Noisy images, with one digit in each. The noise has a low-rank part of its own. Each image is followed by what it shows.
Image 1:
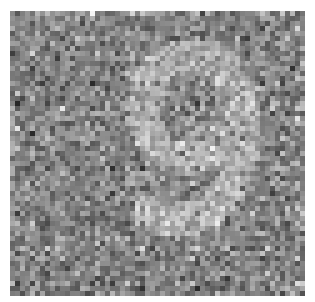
9
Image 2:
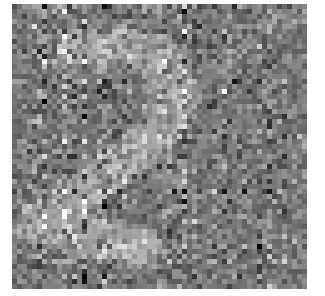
2
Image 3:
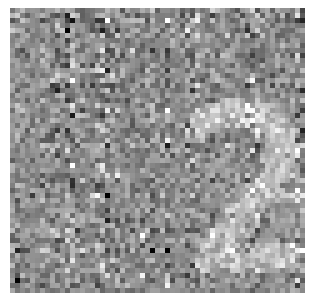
2
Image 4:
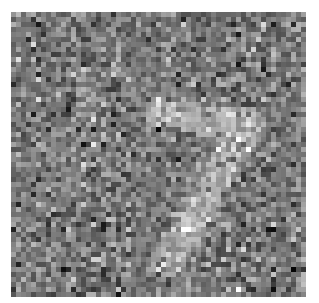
7
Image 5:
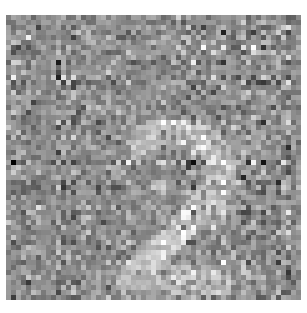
2
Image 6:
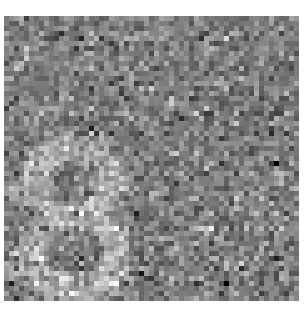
8
